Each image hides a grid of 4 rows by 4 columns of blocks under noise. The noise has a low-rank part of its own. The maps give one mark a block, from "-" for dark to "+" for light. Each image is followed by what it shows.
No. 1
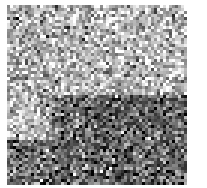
+ + + +
+ + + +
+ - - -
- - - -
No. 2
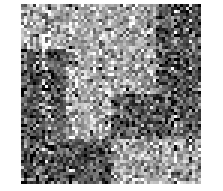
+ + + -
- + + -
- + - -
- - + +
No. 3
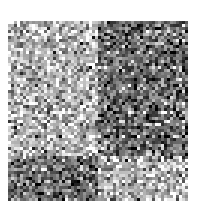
+ + - -
+ + - -
+ + - -
- - + +
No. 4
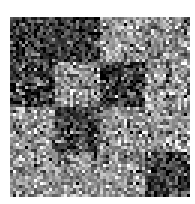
- - + +
- + - +
+ - + +
+ + + -
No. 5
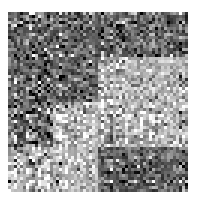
- - - -
- - + +
- + + +
+ + - -
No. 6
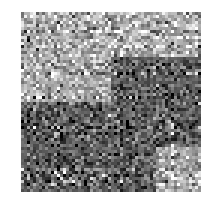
+ + + +
+ + - -
- - - -
- - - +
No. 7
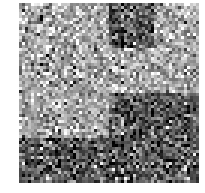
+ + - +
+ + + +
+ + - -
- - - -
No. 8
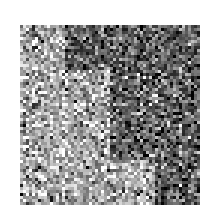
+ - - -
+ + - -
+ + - -
+ + + -
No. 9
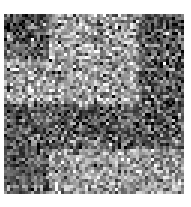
- + + -
+ + + -
- - - -
- + + +
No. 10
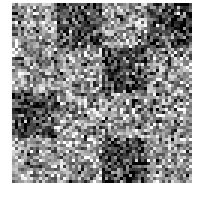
+ - + -
+ + - +
- + + +
+ + - +
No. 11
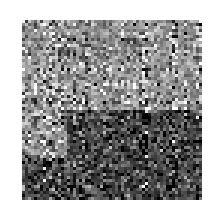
+ + + +
+ + + +
+ - - -
- - - -
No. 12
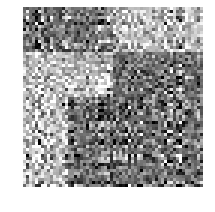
- - + +
+ + - -
+ - - -
+ - - -
